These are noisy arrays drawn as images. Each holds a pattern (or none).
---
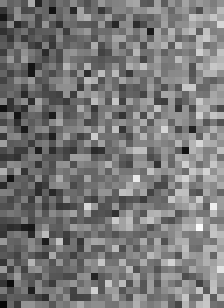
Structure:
a smooth slope
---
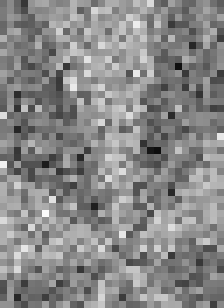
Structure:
spokes from one point
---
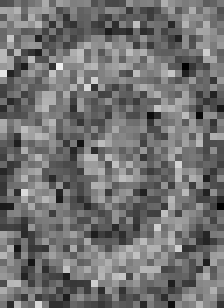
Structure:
rings round one point
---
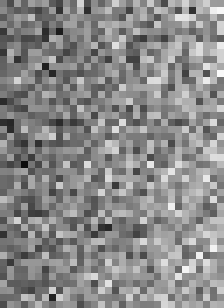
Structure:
a smooth slope
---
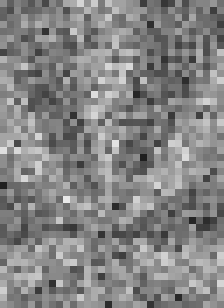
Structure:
spokes from one point
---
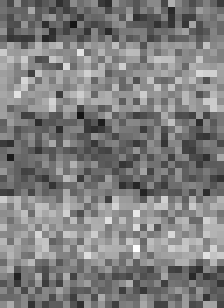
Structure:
horizontal stripes
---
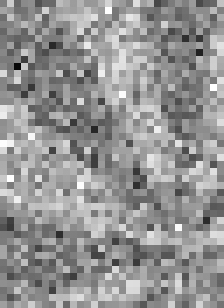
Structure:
spokes from one point
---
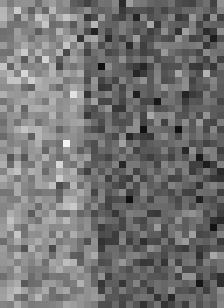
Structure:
a sharp edge
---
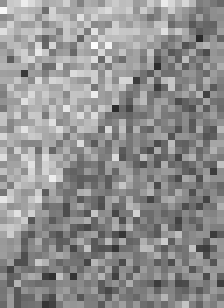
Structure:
a sharp edge
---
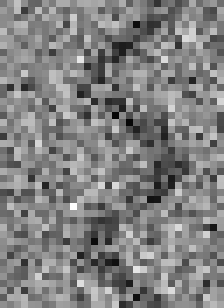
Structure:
a wavy band
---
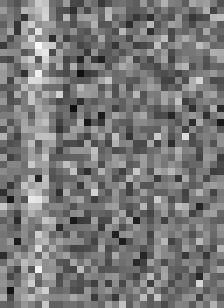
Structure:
one vertical stripe
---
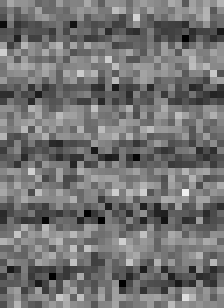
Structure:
horizontal stripes
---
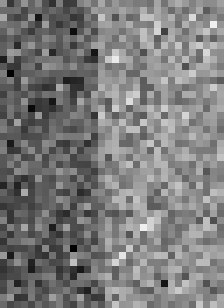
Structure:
a sharp edge
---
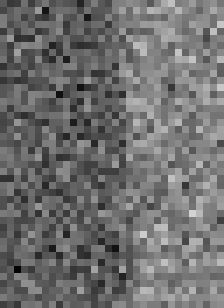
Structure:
a sharp edge
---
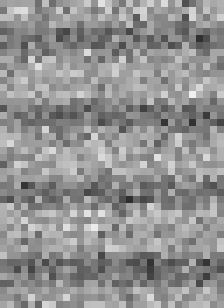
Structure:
horizontal stripes
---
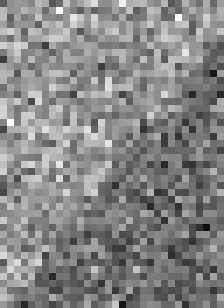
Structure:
a sharp edge
